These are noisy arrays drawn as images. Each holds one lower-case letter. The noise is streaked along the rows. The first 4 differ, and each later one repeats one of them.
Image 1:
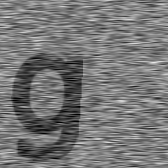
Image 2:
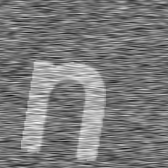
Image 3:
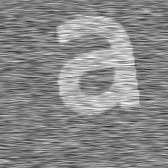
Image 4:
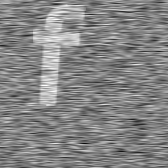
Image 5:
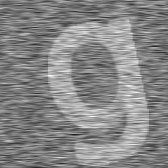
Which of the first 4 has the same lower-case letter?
1
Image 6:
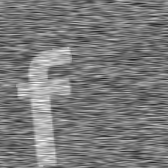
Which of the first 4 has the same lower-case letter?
4
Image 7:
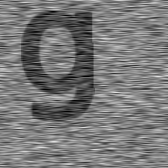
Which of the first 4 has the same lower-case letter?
1
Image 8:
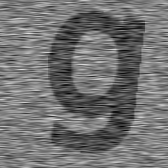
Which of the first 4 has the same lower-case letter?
1
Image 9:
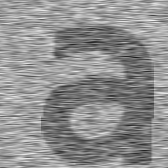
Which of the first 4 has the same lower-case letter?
3
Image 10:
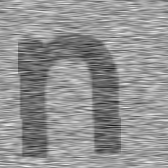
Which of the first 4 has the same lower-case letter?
2
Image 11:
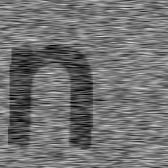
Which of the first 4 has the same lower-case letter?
2
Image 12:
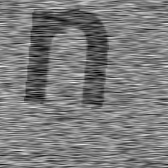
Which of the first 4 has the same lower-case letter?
2
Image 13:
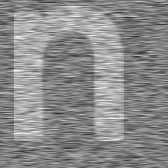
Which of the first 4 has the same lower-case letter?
2
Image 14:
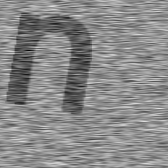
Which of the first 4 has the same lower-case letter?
2
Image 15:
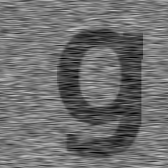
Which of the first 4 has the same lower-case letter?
1
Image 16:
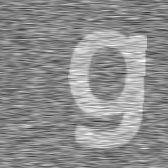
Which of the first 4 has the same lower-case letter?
1
